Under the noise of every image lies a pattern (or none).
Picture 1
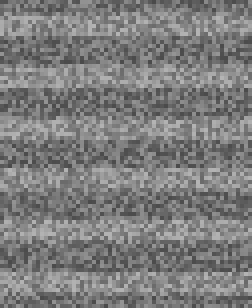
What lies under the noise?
horizontal stripes
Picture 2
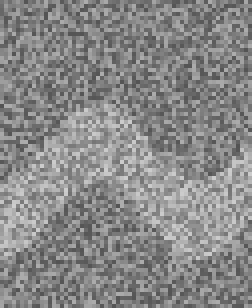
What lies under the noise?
a wavy band
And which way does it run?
left to right
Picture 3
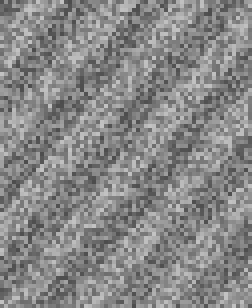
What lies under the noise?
diagonal stripes
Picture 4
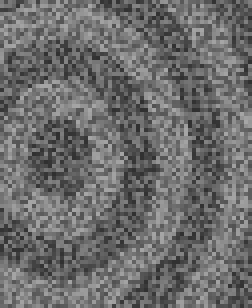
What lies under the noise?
rings round one point
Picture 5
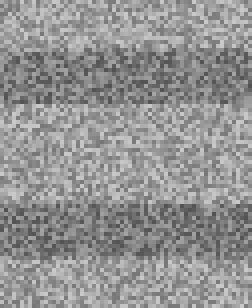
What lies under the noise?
horizontal stripes
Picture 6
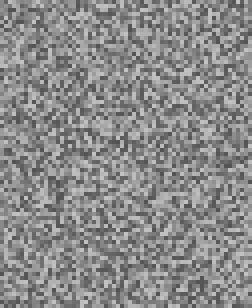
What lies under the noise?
only noise
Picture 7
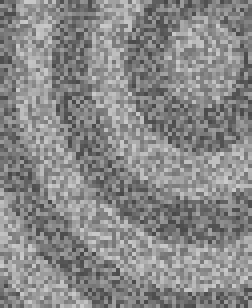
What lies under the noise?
rings round one point
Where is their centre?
top right
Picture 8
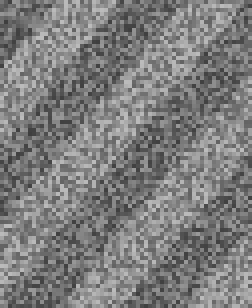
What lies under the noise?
diagonal stripes
